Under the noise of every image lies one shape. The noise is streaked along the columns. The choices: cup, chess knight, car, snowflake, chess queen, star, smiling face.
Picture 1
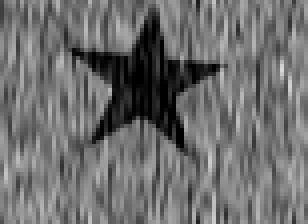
star
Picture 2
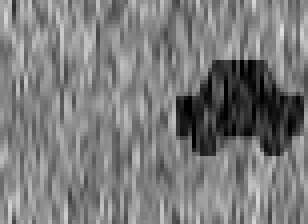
car
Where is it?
middle right
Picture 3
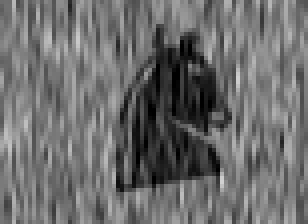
chess knight
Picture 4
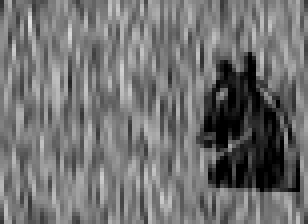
chess knight
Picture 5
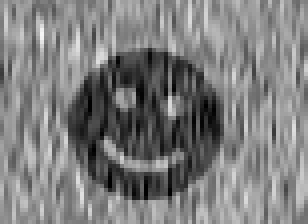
smiling face
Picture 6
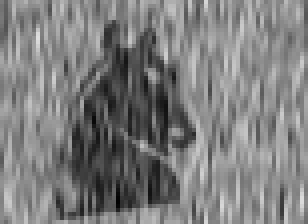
chess knight
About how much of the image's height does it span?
nearly all
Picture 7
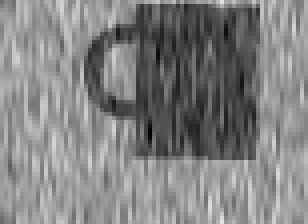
cup
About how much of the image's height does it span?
two thirds
